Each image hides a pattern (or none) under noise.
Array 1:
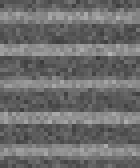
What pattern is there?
horizontal stripes
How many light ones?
5
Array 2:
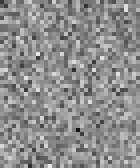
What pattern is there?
only noise
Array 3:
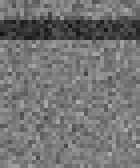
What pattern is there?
one horizontal stripe
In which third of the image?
top
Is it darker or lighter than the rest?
darker
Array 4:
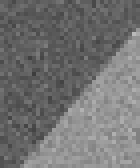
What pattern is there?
a sharp edge
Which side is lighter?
bottom right
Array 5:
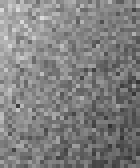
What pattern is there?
a smooth slope
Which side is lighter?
top left
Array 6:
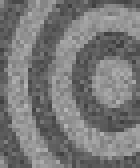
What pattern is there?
rings round one point
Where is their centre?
middle right
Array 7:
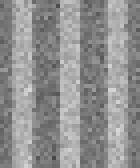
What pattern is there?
vertical stripes
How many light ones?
3
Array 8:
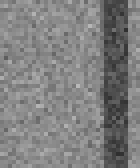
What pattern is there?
one vertical stripe
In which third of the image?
right
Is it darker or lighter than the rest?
darker
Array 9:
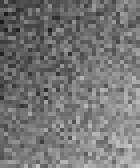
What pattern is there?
a smooth slope
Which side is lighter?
bottom right
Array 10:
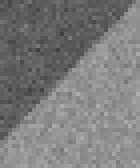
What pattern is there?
a sharp edge
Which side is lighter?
bottom right
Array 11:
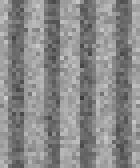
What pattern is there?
vertical stripes
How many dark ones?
4
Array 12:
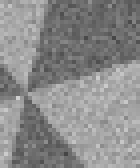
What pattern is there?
spokes from one point
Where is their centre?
middle left
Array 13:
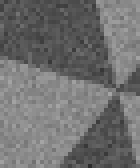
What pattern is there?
spokes from one point
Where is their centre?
middle right
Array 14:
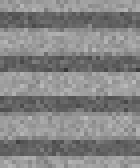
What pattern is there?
horizontal stripes
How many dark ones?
4
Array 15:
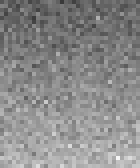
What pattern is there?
a smooth slope
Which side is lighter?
bottom
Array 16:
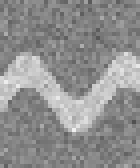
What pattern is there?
a wavy band
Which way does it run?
left to right
